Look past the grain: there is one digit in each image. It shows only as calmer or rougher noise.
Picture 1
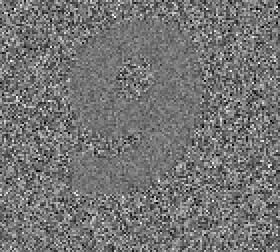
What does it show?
calm 9
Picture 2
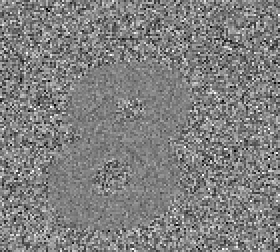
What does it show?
calm 8
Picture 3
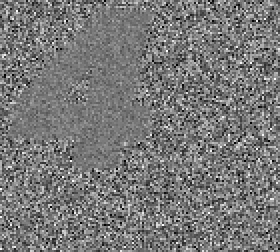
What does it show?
calm 4
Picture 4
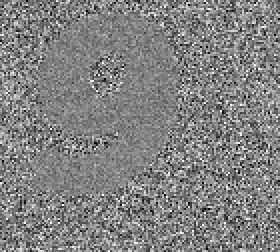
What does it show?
calm 9
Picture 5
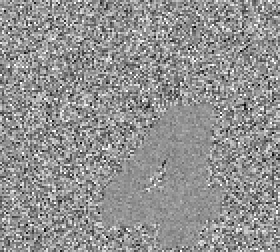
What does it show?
calm 4
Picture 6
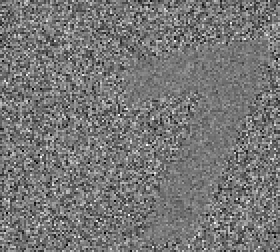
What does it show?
calm 7
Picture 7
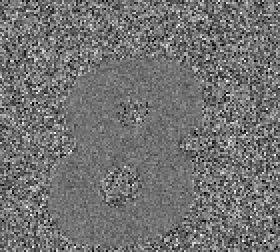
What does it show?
calm 8
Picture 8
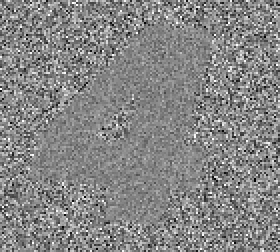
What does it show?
calm 4
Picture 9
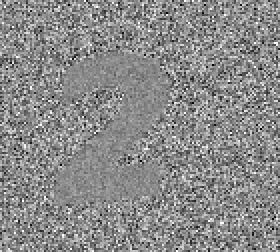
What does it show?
calm 2
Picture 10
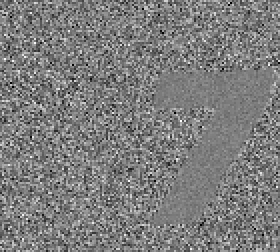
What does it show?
calm 7
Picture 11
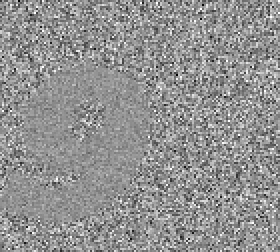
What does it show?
calm 9
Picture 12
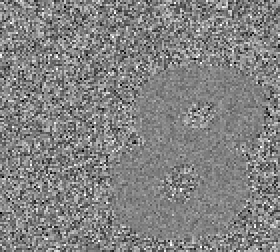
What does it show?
calm 8
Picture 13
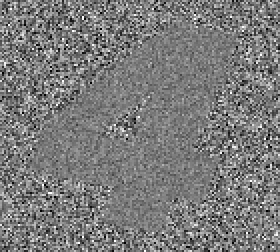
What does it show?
calm 4
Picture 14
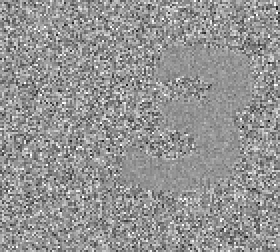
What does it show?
calm 3
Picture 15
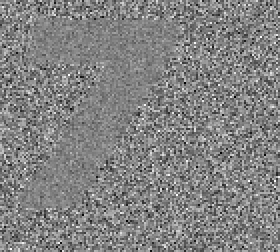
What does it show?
calm 7
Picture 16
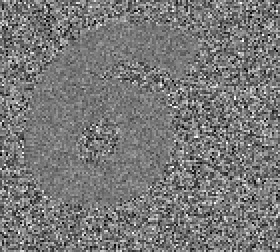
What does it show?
calm 6
